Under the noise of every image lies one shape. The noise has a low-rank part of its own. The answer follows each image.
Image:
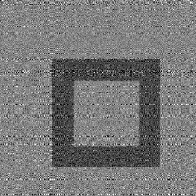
dark square frame
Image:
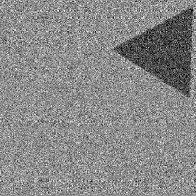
dark triangle
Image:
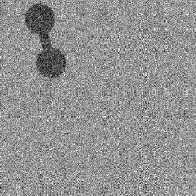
dark dumbbell, top left
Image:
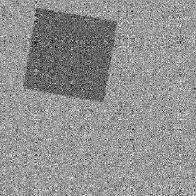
dark square
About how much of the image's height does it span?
half
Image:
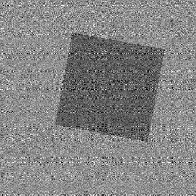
dark square
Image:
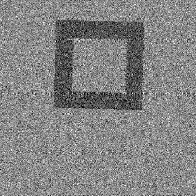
dark square frame
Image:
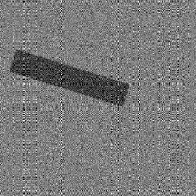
dark bar
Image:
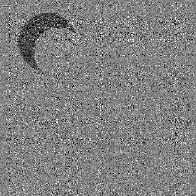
dark crescent, top left
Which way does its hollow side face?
down and right
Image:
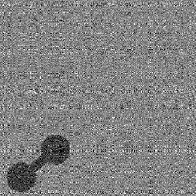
dark dumbbell, bottom left
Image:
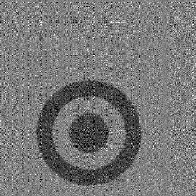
dark bullseye
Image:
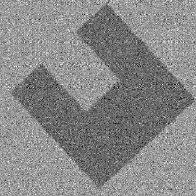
dark square with a notch
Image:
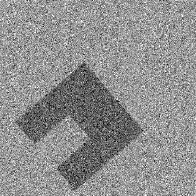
dark square with a notch
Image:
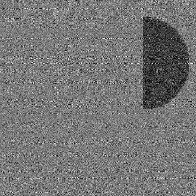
dark half disc
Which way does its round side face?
right
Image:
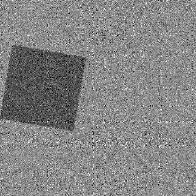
dark square, middle left
